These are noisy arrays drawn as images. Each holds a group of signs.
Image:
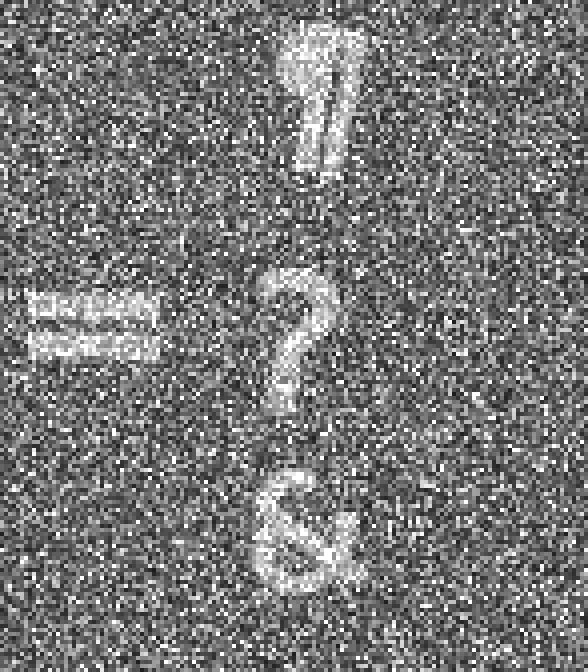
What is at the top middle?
pilcrow
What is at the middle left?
equals sign
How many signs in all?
4
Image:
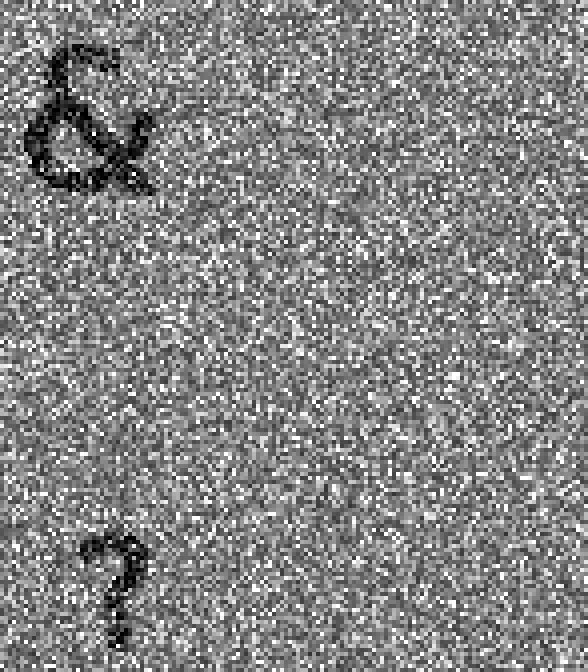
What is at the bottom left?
question mark
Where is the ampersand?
top left
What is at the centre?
nothing
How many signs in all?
2
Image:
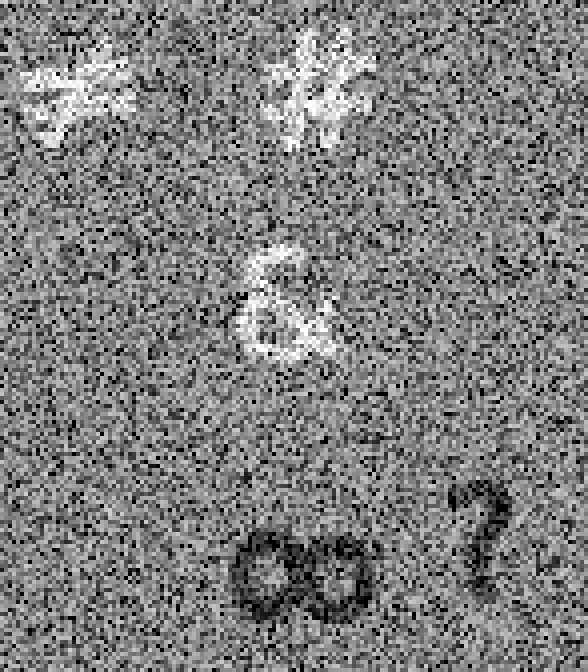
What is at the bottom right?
question mark
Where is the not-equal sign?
top left
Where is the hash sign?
top middle
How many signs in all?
5
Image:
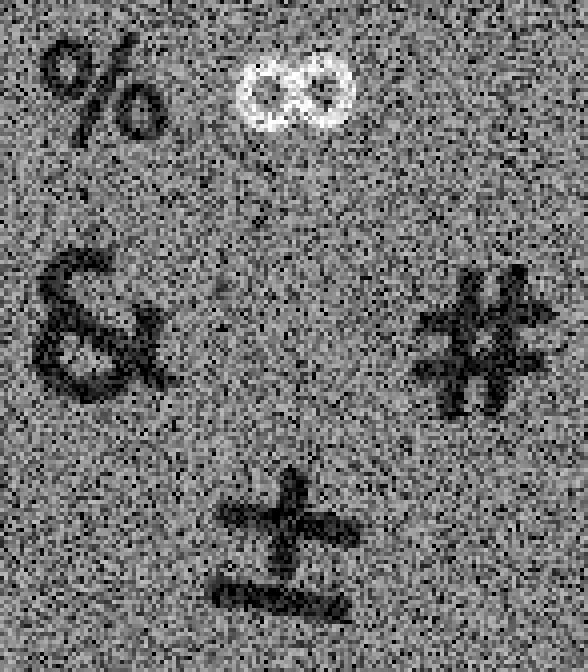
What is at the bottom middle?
plus-minus sign
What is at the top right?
nothing
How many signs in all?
5
